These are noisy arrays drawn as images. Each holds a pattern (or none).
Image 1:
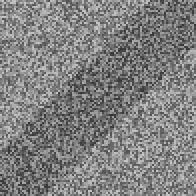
a diagonal band
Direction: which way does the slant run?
bottom left to top right
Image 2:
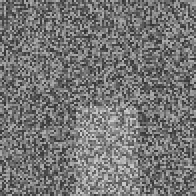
one block
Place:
bottom middle
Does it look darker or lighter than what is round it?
lighter
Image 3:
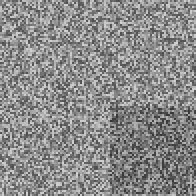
one block
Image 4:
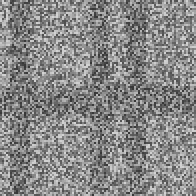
bands of rows crossing bands of columns
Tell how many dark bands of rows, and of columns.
1 and 3
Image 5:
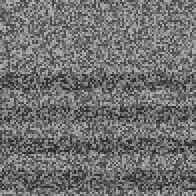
bands of rows
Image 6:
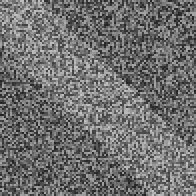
a diagonal band
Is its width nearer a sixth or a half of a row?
a half
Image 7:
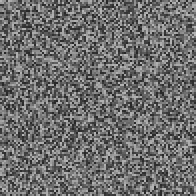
only noise
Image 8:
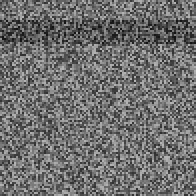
one band of rows
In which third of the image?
top
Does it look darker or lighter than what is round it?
darker
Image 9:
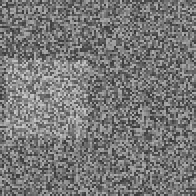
one block
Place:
middle left
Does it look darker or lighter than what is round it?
lighter
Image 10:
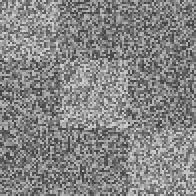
blocks along the diagonal
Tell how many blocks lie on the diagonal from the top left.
3
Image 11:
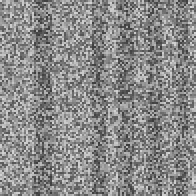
bands of columns
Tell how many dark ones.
5
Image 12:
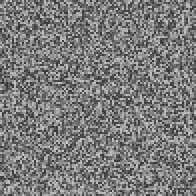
only noise
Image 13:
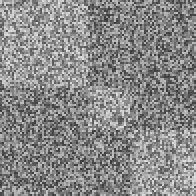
blocks along the diagonal
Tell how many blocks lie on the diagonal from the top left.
3
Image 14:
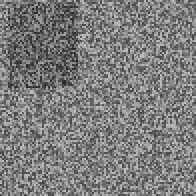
one block
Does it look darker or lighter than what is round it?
darker
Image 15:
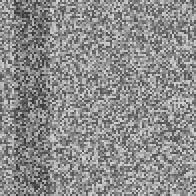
one band of columns
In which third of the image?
left
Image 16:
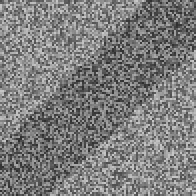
a diagonal band
